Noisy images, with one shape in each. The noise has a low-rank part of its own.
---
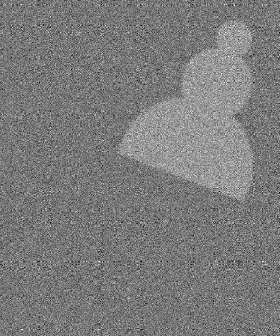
chess pawn
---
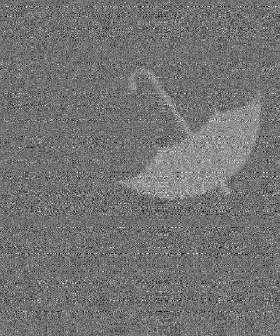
umbrella
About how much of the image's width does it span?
half
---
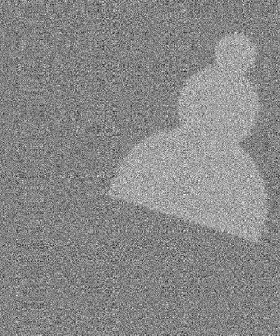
chess pawn
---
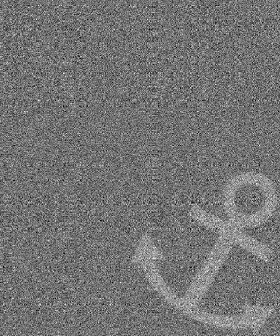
anchor
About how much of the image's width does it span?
half
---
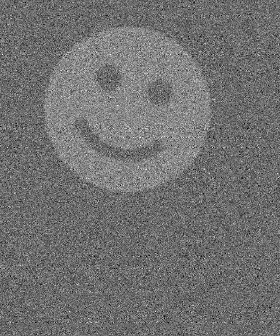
smiling face
